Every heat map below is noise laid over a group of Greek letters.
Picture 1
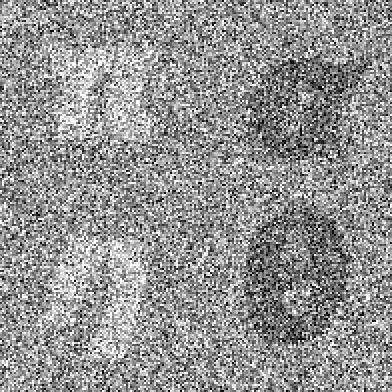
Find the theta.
bottom right
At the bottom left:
eta
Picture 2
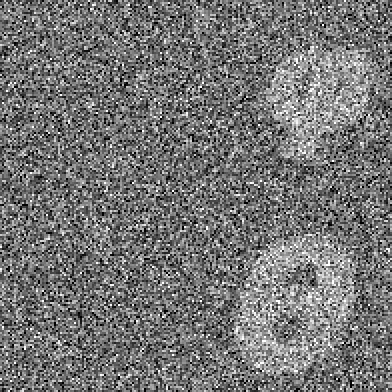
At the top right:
phi
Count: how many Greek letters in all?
2
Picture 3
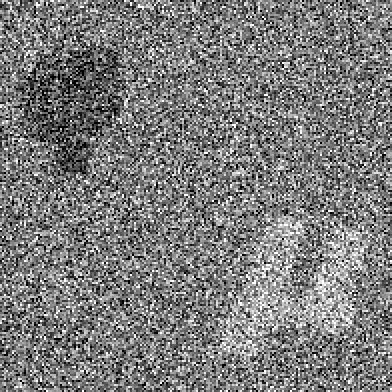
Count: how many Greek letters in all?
2
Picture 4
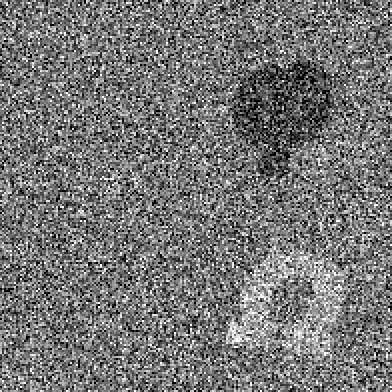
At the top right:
phi
